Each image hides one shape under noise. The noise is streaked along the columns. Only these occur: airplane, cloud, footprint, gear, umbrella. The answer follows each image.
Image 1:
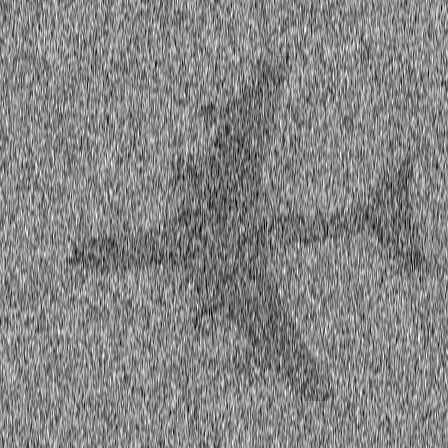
dark airplane
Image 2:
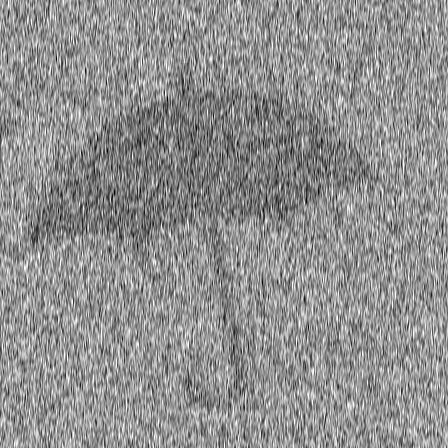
dark umbrella
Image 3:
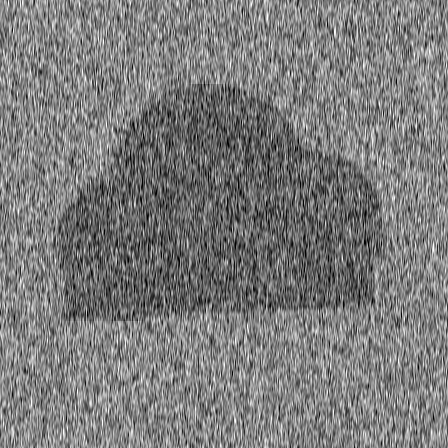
dark cloud
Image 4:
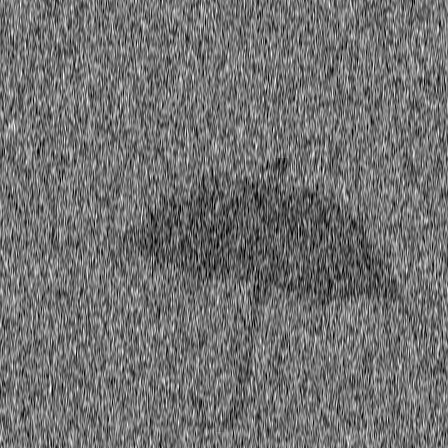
dark umbrella
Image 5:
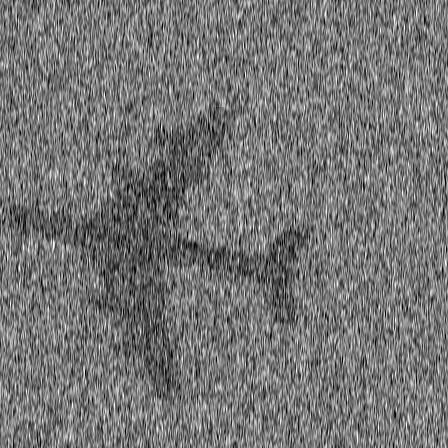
dark airplane
